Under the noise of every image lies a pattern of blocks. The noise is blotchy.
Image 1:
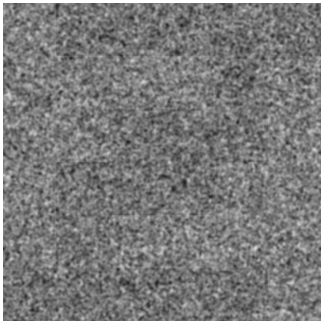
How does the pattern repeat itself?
the same after a half turn
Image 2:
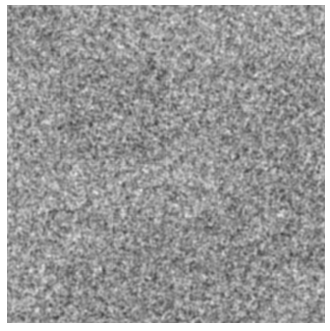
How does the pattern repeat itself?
mirrored about the diagonal from the top left
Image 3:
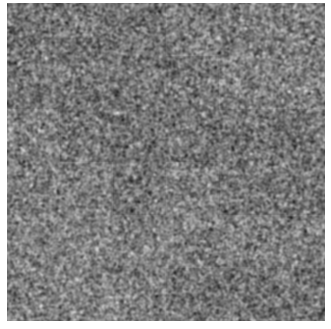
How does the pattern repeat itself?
no symmetry
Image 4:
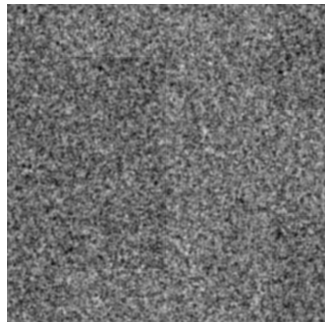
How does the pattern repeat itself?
top and bottom mirror each other
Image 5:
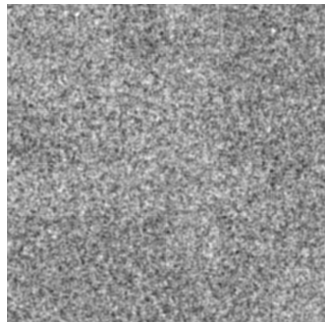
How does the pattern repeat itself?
mirrored about the diagonal from the top left
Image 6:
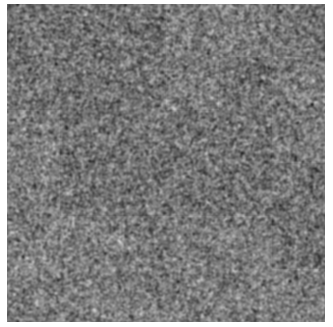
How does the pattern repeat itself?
no symmetry
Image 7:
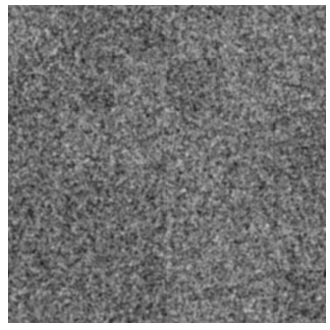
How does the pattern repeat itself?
no symmetry
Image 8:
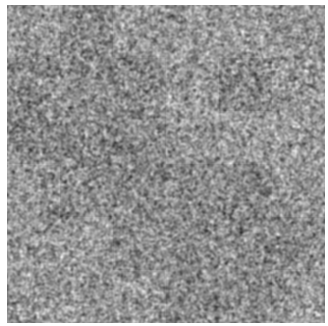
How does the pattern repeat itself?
mirrored about the diagonal from the bottom left
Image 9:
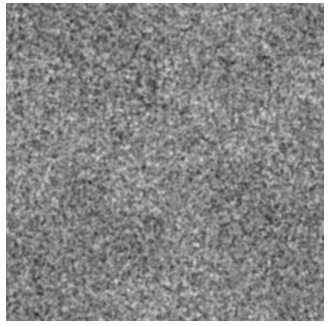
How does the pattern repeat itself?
mirrored about the diagonal from the bottom left
